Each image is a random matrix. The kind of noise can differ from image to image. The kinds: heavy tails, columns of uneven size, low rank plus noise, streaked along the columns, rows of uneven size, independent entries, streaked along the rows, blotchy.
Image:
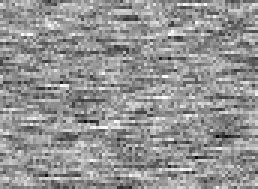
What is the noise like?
streaked along the rows
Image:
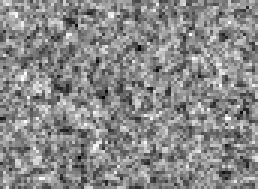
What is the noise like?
blotchy
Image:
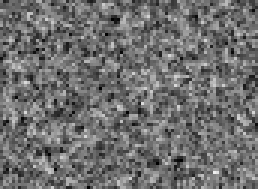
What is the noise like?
blotchy
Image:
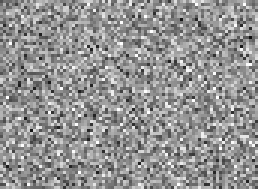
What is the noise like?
independent entries
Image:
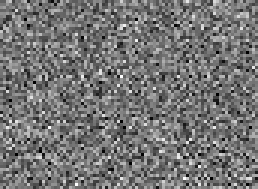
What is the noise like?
low rank plus noise
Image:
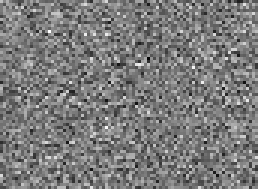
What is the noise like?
low rank plus noise
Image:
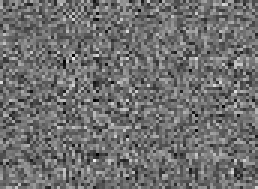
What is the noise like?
low rank plus noise
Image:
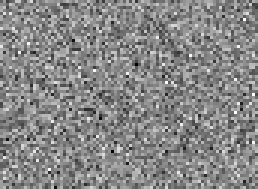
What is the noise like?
independent entries
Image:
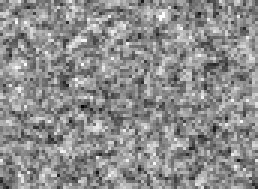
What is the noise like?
blotchy
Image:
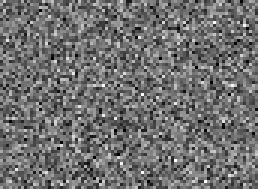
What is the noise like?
independent entries
